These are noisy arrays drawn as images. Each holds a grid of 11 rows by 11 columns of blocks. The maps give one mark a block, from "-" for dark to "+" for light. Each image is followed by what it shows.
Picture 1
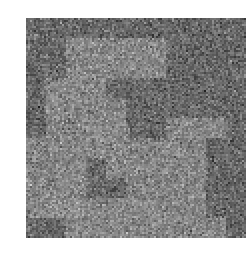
-----------
--+++++----
--+++++----
-+++-------
-++++------
-++++--+++-
+++++++++--
+++-+++++--
+++--++++--
+++++++++--
--++++++++-
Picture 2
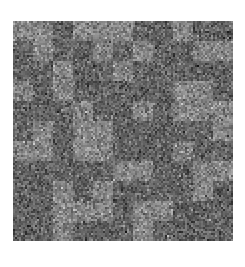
++-+++--+--
-+--+-+--++
--+--+-----
+-+-----++-
---+--+-+++
-+-++-----+
++-++---+--
-----++--++
--+-+----+-
--+++-++---
--+---+----
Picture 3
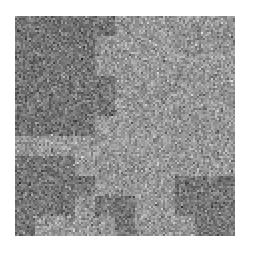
-----++++++
----+++++++
----+++++++
-----++++++
-----++++++
----+++++++
+++++++++++
---++++++++
----++++---
---+--++---
-++++-+++--
